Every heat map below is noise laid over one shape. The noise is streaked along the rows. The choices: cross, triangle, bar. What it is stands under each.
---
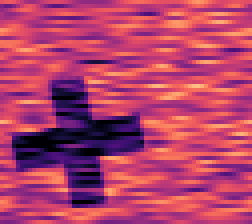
cross
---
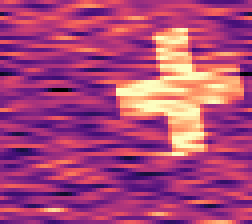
cross
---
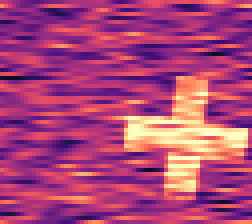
cross
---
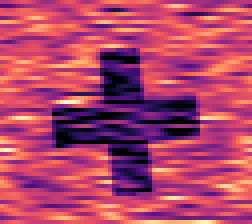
cross
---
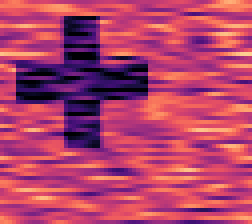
cross
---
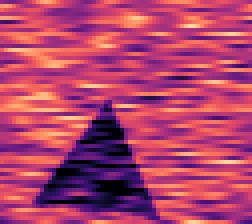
triangle
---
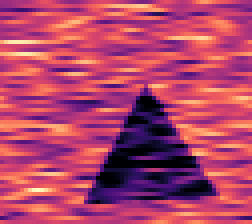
triangle
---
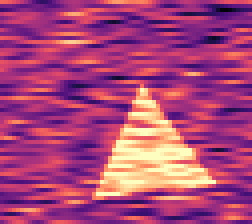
triangle
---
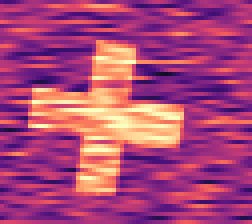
cross
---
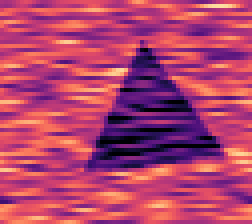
triangle
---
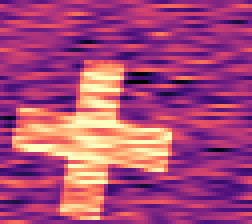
cross
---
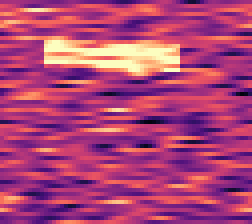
bar
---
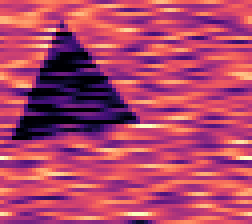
triangle
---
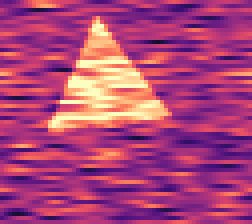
triangle
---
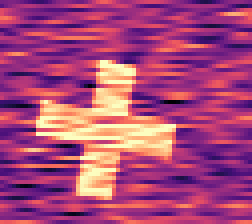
cross
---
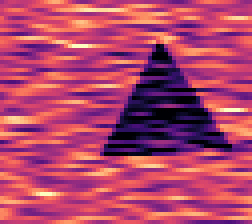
triangle
